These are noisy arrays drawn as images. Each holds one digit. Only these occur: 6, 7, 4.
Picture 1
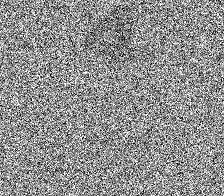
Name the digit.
4
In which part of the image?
top middle
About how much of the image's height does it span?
a third
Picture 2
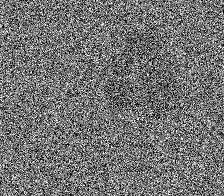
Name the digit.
4
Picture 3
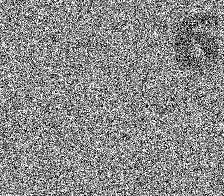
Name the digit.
6
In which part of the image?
top right
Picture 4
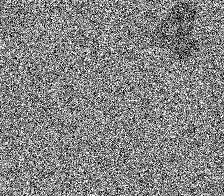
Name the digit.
4
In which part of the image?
top right
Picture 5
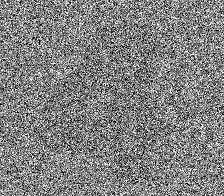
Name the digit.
4
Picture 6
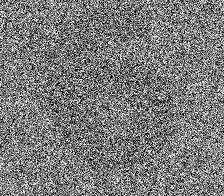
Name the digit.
6
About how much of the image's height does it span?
nearly all
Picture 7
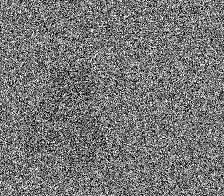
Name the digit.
4
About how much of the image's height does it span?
half
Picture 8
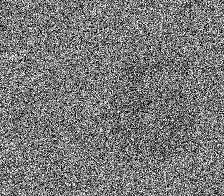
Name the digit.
6
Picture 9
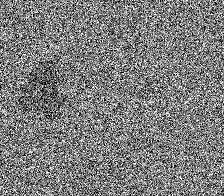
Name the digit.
4
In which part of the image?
middle left
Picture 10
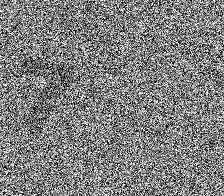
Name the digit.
7
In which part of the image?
middle left
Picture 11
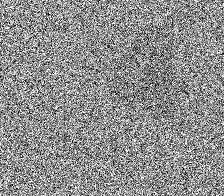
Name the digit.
4
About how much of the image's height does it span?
half
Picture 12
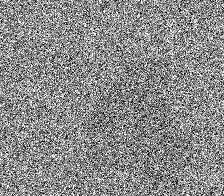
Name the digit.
4
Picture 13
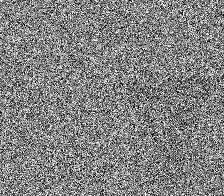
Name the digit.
7
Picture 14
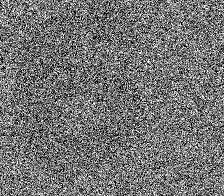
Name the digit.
6
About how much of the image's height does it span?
nearly all
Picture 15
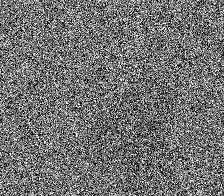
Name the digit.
4
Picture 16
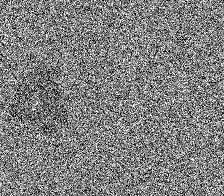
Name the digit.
4
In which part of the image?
middle left
